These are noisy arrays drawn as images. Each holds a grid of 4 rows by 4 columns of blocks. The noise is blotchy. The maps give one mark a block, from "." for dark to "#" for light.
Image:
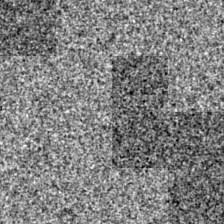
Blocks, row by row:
. # # #
# # . #
# # . .
# # # .
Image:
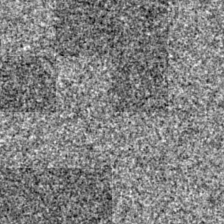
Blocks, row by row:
# . . #
. # . #
# # # #
. . # #
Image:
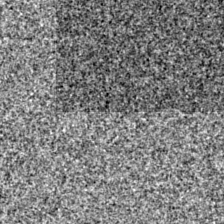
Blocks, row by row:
# . . .
# . . .
# # # #
# # # #
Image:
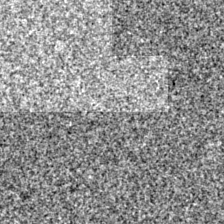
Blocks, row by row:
# # . .
# # # .
. . . .
. . . .
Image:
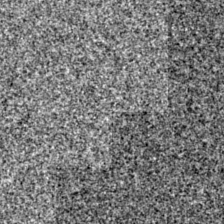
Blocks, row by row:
# # # .
# # # .
# # . .
# . . .
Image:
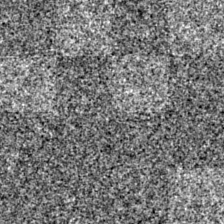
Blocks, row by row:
. # . #
# . # .
. . . .
. . . #
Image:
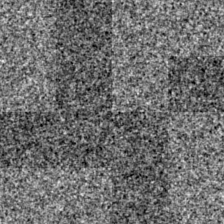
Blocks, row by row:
# . # #
# . # .
. . . #
# # . #
